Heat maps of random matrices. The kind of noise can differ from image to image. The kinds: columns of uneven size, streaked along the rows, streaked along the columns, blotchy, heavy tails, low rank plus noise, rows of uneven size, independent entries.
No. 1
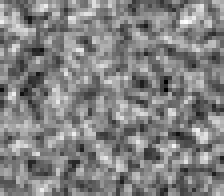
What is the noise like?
blotchy
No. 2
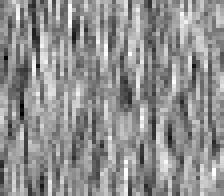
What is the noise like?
streaked along the columns
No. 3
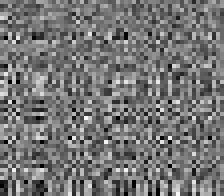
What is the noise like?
low rank plus noise
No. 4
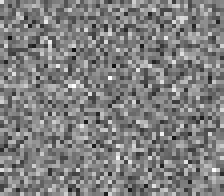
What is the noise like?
independent entries
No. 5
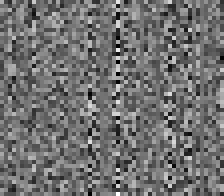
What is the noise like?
columns of uneven size
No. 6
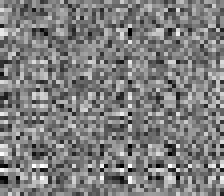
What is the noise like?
low rank plus noise
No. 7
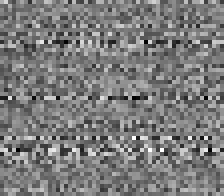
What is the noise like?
rows of uneven size
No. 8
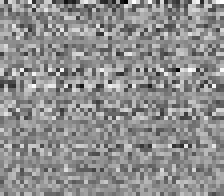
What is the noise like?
rows of uneven size
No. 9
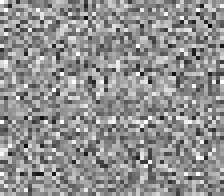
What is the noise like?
low rank plus noise
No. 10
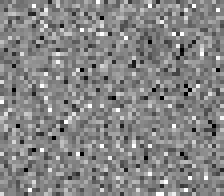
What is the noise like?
heavy tails
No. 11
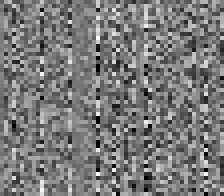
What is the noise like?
columns of uneven size
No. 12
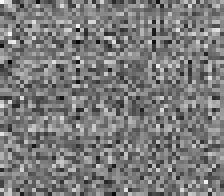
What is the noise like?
low rank plus noise
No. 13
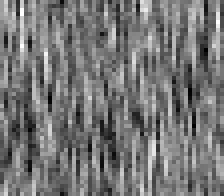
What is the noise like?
streaked along the columns
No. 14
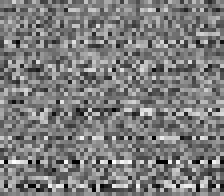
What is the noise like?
rows of uneven size
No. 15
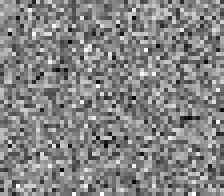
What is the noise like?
independent entries
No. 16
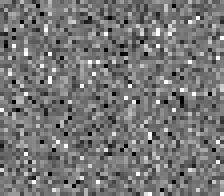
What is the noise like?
heavy tails
